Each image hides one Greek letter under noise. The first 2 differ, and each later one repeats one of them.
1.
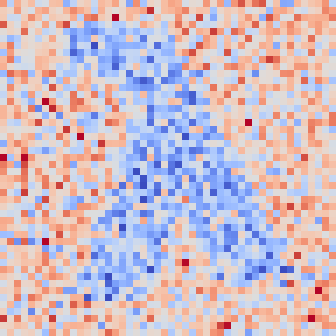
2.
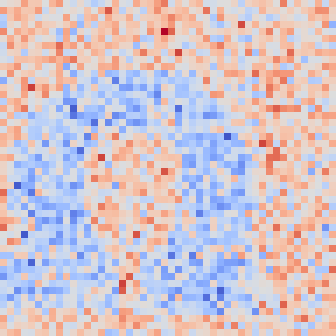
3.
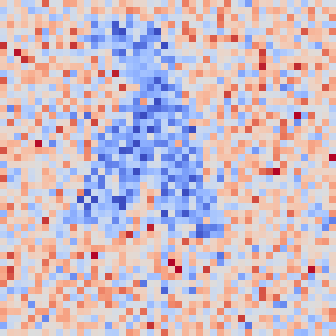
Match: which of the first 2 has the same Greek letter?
1
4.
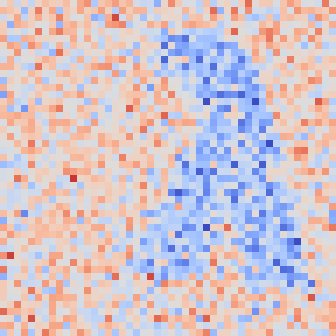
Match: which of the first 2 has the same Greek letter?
1
